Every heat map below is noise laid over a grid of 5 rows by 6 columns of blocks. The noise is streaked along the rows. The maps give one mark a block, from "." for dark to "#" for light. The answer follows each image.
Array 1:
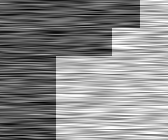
.....#
....##
..####
..####
..####
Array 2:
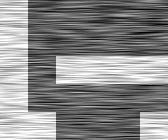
#.....
#.....
#.####
#.....
##...#
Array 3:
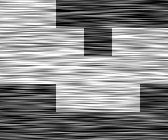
##....
###.##
######
..###.
......
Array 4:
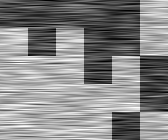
.....#
#.#..#
###.#.
#####.
####.#
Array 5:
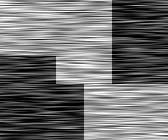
####..
####..
..##..
...###
...###
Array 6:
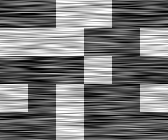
..##..
###..#
...#..
#.#..#
..#...
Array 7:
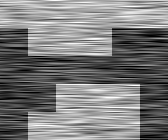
######
.###..
......
..###.
.####.
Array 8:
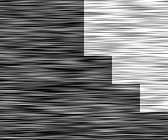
...###
...###
....##
.....#
......
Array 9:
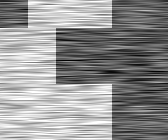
.###..
##....
##....
####..
####..
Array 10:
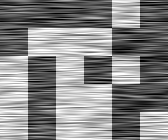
....#.
.###..
#.#.#.
#.##..
#.##.#
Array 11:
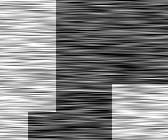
##....
##....
##....
##..##
#...##
